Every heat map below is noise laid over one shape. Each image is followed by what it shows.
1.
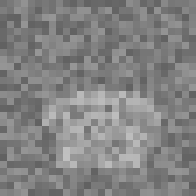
telephone
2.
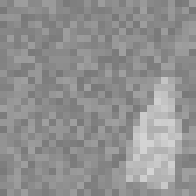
bottle
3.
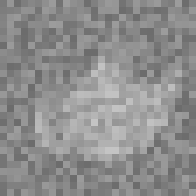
teapot
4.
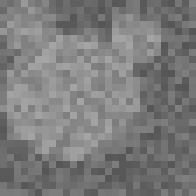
bear's head
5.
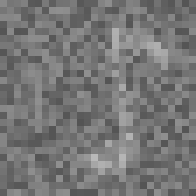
musical note
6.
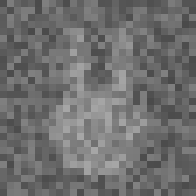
rabbit's head
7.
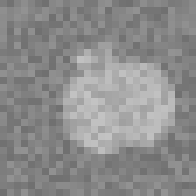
apple
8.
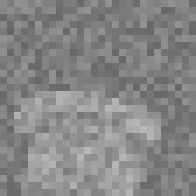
telephone
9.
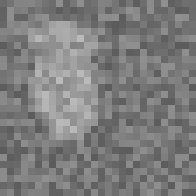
footprint
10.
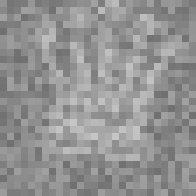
chess queen
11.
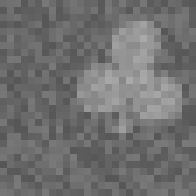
club
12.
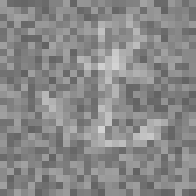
anchor
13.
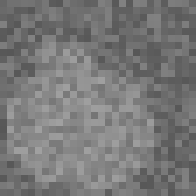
apple
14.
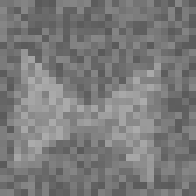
bow tie
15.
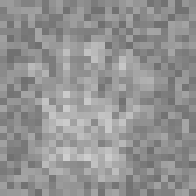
chess queen
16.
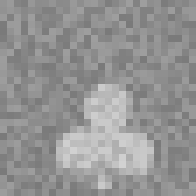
club
